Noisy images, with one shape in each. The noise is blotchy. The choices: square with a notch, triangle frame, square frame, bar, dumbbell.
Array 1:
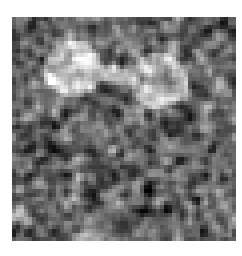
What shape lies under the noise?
dumbbell
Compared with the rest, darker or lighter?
lighter
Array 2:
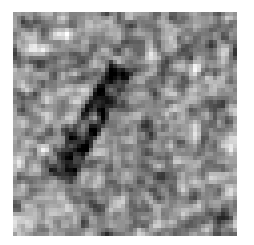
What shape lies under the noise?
bar
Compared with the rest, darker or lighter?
darker
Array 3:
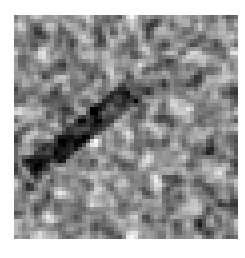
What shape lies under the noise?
bar
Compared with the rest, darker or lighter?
darker
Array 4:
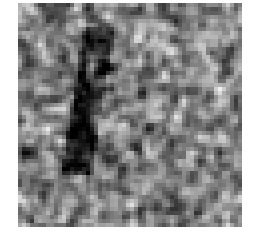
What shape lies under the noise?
bar
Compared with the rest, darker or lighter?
darker
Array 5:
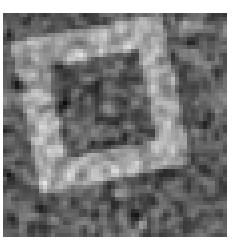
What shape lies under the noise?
square frame
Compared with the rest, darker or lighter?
lighter
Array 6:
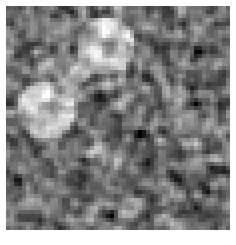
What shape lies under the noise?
dumbbell
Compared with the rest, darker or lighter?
lighter
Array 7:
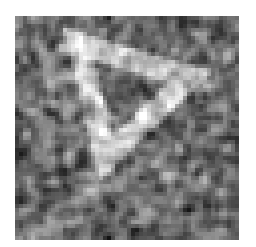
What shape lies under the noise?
triangle frame
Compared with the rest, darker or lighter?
lighter
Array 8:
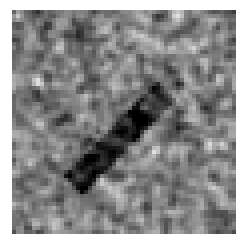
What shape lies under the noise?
bar
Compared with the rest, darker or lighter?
darker
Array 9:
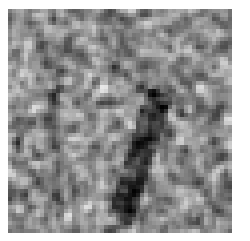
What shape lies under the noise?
bar
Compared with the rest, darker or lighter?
darker
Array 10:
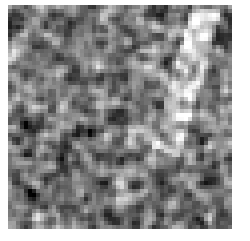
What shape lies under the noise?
bar
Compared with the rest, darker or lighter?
lighter
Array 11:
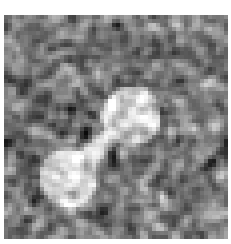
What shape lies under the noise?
dumbbell
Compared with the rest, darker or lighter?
lighter
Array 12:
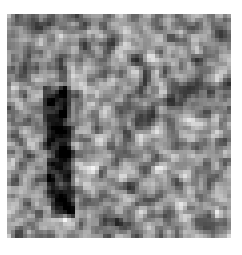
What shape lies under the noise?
bar
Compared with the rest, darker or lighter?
darker
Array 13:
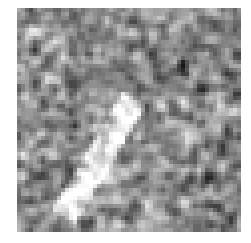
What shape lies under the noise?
bar
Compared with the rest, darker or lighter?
lighter
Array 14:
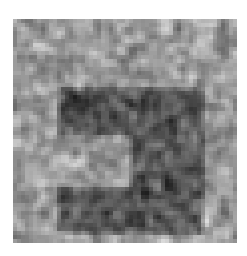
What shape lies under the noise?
square with a notch
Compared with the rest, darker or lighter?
darker
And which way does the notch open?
left
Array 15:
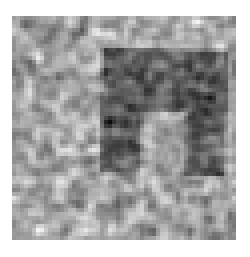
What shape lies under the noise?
square with a notch
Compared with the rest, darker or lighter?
darker
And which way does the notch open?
down
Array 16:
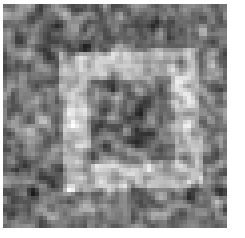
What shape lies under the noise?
square frame
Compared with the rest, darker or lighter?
lighter
